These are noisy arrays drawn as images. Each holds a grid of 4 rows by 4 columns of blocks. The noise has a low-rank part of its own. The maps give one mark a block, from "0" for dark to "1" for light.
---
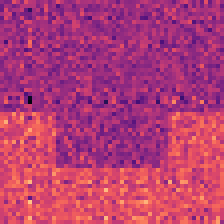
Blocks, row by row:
0 0 0 0
0 0 0 0
1 0 0 1
1 1 1 1
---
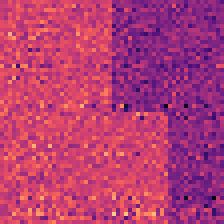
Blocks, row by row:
1 1 0 0
1 1 0 0
1 1 1 0
1 1 1 0
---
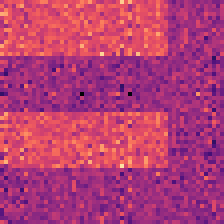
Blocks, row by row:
1 1 1 0
0 0 0 0
1 1 1 0
0 0 0 0
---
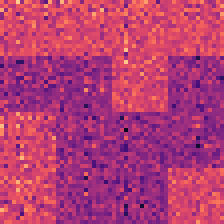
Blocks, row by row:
1 1 1 1
0 0 1 0
1 0 0 0
1 0 0 1
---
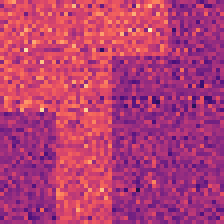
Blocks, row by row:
1 1 1 0
1 1 0 0
0 1 0 0
0 1 0 0
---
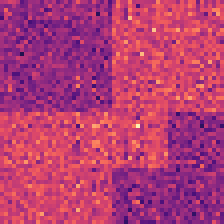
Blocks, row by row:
0 0 1 1
0 0 1 1
1 1 1 0
1 1 0 0
